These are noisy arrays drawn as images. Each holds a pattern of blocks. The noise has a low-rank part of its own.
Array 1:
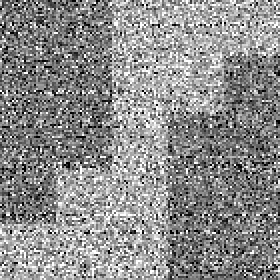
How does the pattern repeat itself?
the same after a half turn
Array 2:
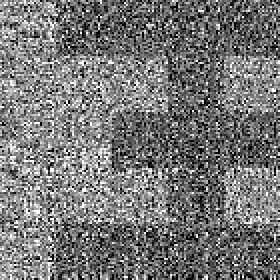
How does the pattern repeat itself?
top and bottom mirror each other
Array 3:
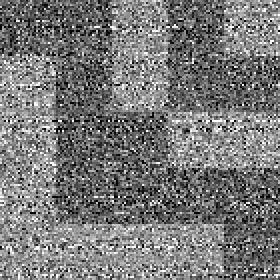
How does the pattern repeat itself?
mirrored about the diagonal from the bottom left
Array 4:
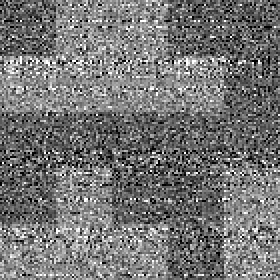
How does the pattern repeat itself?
no symmetry
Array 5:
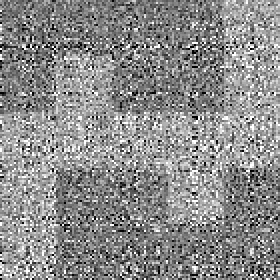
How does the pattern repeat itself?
the same after a half turn
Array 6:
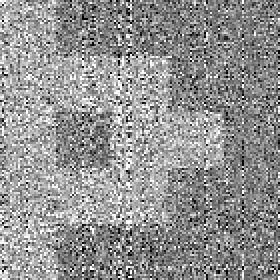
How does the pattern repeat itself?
top and bottom mirror each other
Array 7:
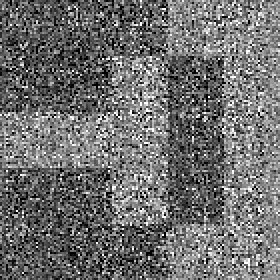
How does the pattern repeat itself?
top and bottom mirror each other
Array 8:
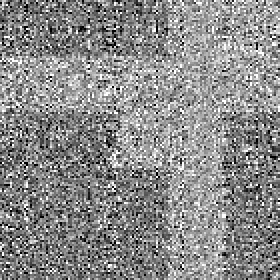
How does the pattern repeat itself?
mirrored about the diagonal from the bottom left
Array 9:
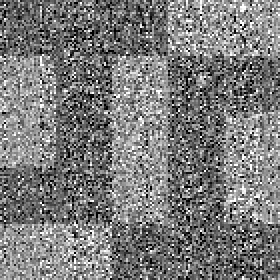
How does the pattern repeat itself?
the same after a half turn
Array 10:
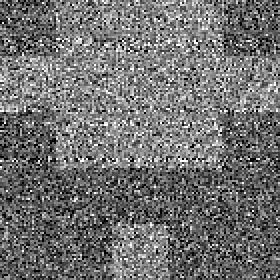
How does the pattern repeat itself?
left and right mirror each other
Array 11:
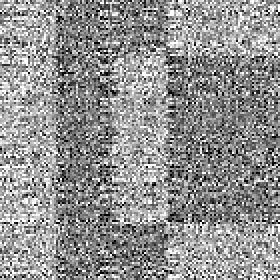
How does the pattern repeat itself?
top and bottom mirror each other
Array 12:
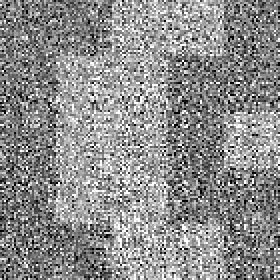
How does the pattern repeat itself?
top and bottom mirror each other
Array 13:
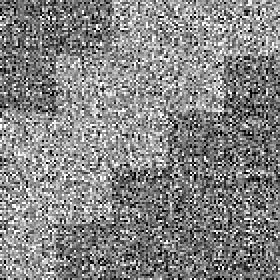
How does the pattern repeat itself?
mirrored about the diagonal from the top left
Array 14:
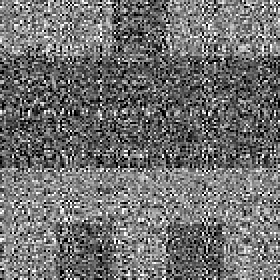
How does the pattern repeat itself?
left and right mirror each other
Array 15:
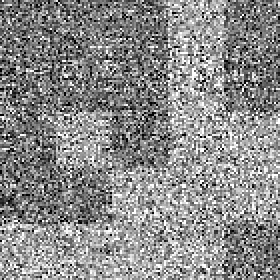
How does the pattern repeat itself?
no symmetry
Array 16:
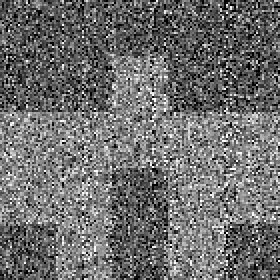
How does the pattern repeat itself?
left and right mirror each other
